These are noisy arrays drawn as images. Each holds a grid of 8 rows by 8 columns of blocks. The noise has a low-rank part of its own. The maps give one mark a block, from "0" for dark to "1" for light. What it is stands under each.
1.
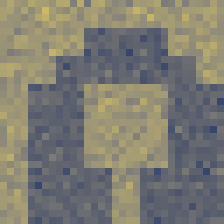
1 1 1 1 1 1 1 1
1 1 1 0 0 0 1 1
1 1 0 0 0 0 0 1
1 0 0 1 1 1 0 0
1 0 0 1 1 1 0 0
1 0 0 1 1 1 0 0
1 0 0 0 1 0 0 0
1 0 0 0 1 0 0 0
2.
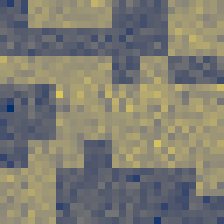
0 1 1 1 0 0 1 1
0 0 0 0 0 0 1 1
1 1 1 1 0 1 0 0
0 0 1 1 1 1 1 1
0 0 1 1 1 1 1 1
0 1 1 0 1 1 1 1
1 1 0 0 0 0 0 1
1 1 0 0 0 0 0 0
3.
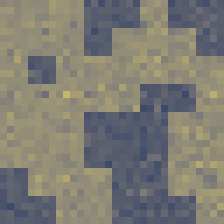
1 1 1 0 0 1 0 0
1 1 1 0 1 1 1 0
1 0 1 1 1 1 1 1
1 1 1 1 1 0 0 1
1 1 1 0 0 0 1 1
1 1 1 0 0 0 1 1
0 1 1 1 0 0 1 1
0 0 1 1 0 0 0 1
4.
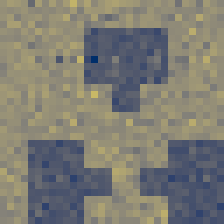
1 1 1 1 1 1 1 1
1 1 1 0 0 0 1 1
1 1 1 0 0 0 1 1
1 1 1 1 0 1 1 1
1 1 1 1 1 1 1 1
1 0 0 1 1 1 0 0
1 0 0 0 1 0 0 0
1 0 0 1 1 1 0 0
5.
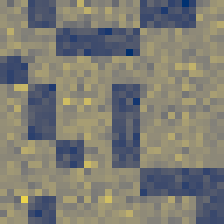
1 0 1 1 1 0 0 1
1 1 0 0 0 1 1 1
0 1 1 1 1 1 1 1
1 0 1 1 0 1 1 1
1 0 1 1 0 1 1 1
1 1 0 1 0 1 1 1
1 1 1 1 1 0 0 0
1 0 1 1 1 1 1 0
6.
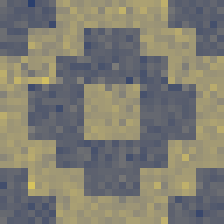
0 0 1 1 1 1 0 0
0 1 1 0 0 1 1 0
1 1 0 0 0 0 1 1
1 0 0 1 1 0 0 1
1 0 0 1 1 0 0 1
1 1 0 0 0 0 1 1
0 1 1 0 0 1 1 0
0 0 1 1 1 1 0 0
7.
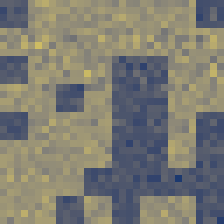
0 1 1 1 1 1 1 0
1 1 1 1 1 1 1 1
0 1 1 1 0 0 1 1
1 1 0 1 0 0 1 1
0 1 1 1 0 0 1 0
1 1 1 1 0 0 1 0
1 1 1 0 0 0 0 0
1 1 0 1 0 1 1 0
